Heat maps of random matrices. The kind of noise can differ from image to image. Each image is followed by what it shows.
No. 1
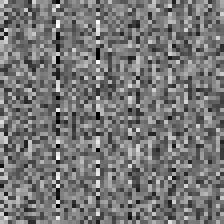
columns of uneven size
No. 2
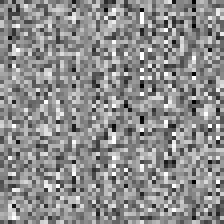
columns of uneven size
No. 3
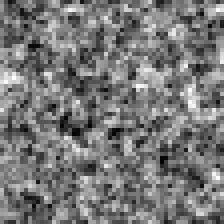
blotchy
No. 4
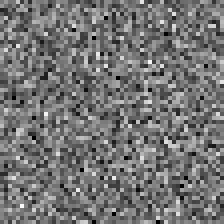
independent entries
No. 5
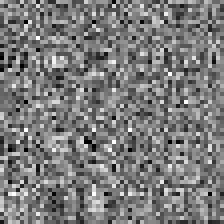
low rank plus noise
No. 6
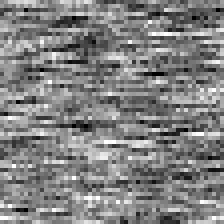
streaked along the rows
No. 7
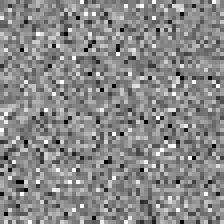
heavy tails
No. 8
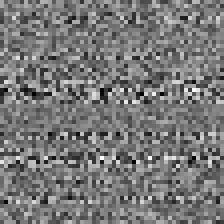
rows of uneven size
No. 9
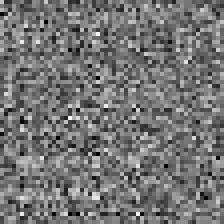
low rank plus noise
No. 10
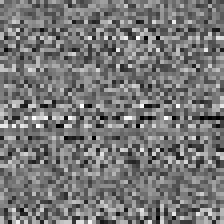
rows of uneven size
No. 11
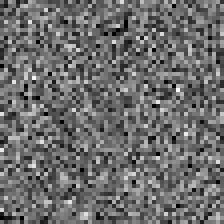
independent entries
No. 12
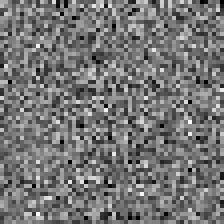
low rank plus noise
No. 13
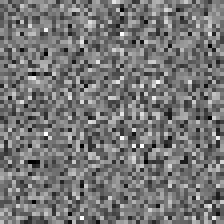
low rank plus noise
